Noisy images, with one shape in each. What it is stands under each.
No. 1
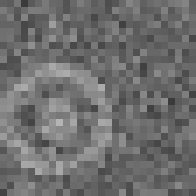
bullseye
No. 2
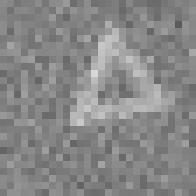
triangle frame
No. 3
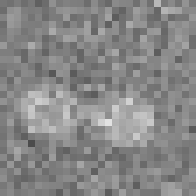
dumbbell
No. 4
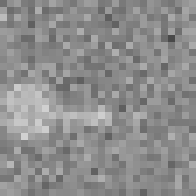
lollipop
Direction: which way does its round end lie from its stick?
left
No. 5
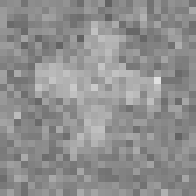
cross
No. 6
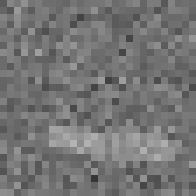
bar
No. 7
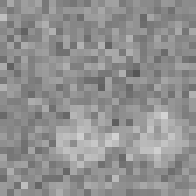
dumbbell
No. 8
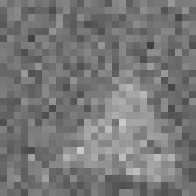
triangle
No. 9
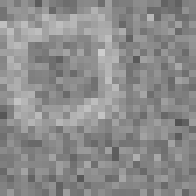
square frame
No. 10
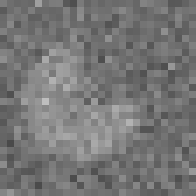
disc with a wedge cut out
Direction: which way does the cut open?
up and right
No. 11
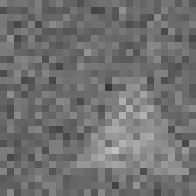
triangle
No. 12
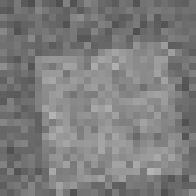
square
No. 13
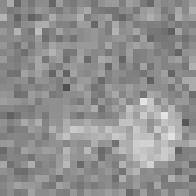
lollipop
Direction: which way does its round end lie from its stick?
right
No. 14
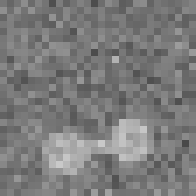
dumbbell
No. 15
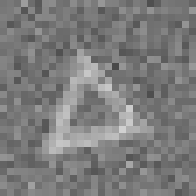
triangle frame
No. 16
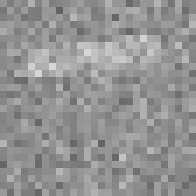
bar
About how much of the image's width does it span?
two thirds
